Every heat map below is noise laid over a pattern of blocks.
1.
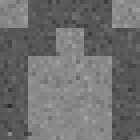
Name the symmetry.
left and right mirror each other
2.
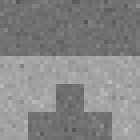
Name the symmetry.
left and right mirror each other
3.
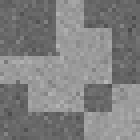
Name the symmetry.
mirrored about the diagonal from the top left
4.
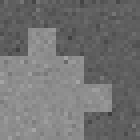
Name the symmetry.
mirrored about the diagonal from the bottom left
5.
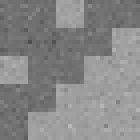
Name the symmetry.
mirrored about the diagonal from the top left
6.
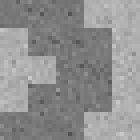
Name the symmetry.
top and bottom mirror each other
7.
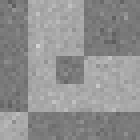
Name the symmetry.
mirrored about the diagonal from the bottom left
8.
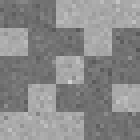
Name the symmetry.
the same after a half turn
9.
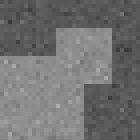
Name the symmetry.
mirrored about the diagonal from the bottom left
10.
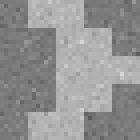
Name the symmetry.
top and bottom mirror each other
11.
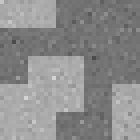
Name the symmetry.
mirrored about the diagonal from the bottom left
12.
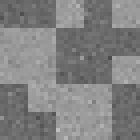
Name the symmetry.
mirrored about the diagonal from the bottom left
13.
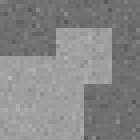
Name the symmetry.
mirrored about the diagonal from the bottom left
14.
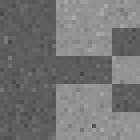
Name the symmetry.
top and bottom mirror each other
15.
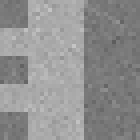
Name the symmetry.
top and bottom mirror each other
